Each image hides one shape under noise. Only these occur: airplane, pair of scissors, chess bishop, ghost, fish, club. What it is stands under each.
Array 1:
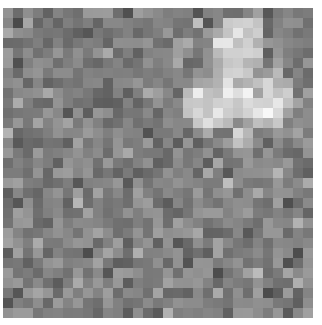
club
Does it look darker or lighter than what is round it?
lighter
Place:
top right
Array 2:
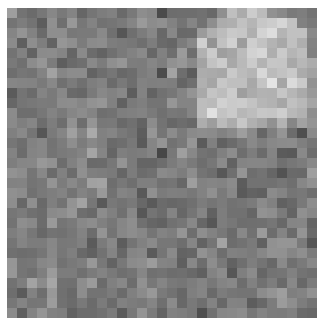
ghost
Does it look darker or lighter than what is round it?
lighter
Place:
top right
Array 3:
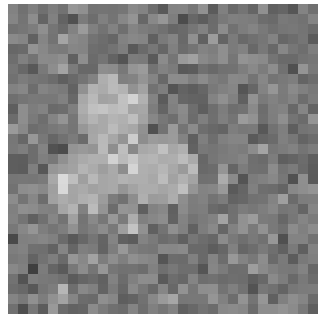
club
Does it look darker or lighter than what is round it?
lighter
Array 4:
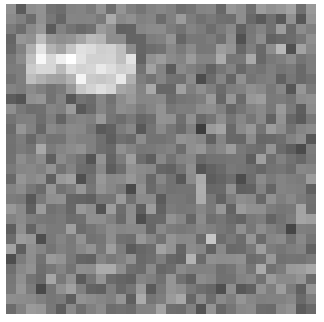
fish
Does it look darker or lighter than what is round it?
lighter
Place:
top left
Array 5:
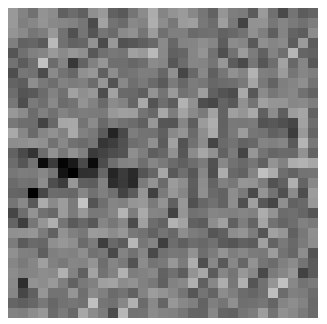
pair of scissors
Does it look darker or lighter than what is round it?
darker
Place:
middle left
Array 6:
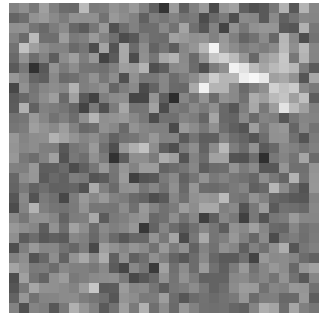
pair of scissors
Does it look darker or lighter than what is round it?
lighter
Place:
top right
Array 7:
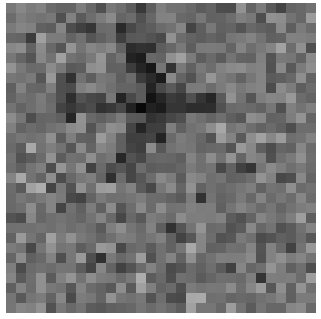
airplane
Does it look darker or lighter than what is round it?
darker
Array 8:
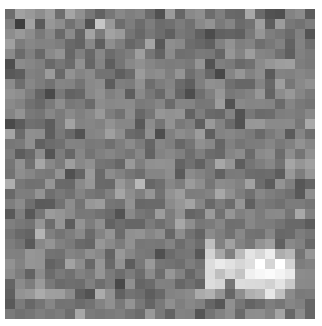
fish
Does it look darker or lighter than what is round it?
lighter
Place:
bottom right
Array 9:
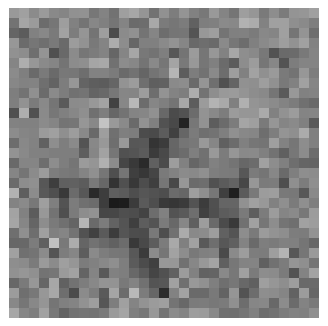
airplane
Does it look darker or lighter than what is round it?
darker
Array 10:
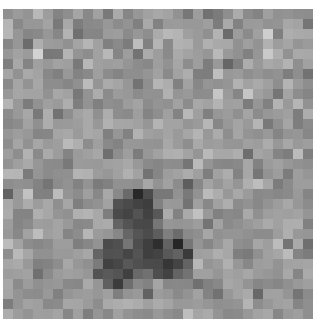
club
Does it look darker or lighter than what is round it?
darker
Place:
bottom middle
